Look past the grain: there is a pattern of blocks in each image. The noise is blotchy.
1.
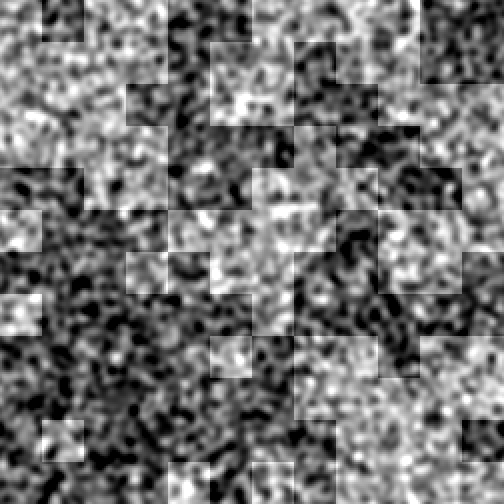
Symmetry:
mirrored about the diagonal from the bottom left
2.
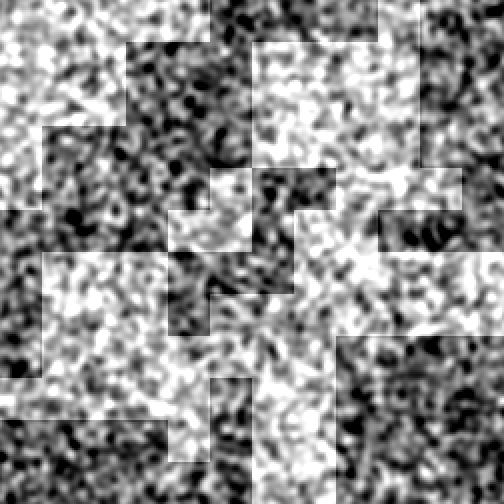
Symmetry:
mirrored about the diagonal from the top left
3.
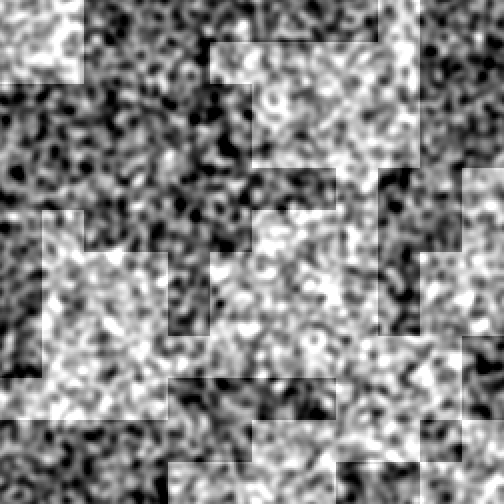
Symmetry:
mirrored about the diagonal from the top left
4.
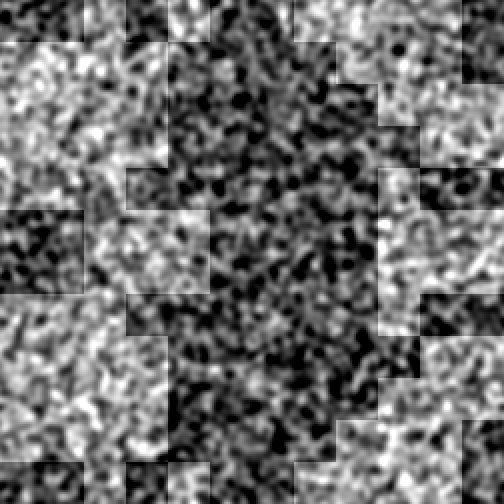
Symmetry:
top and bottom mirror each other
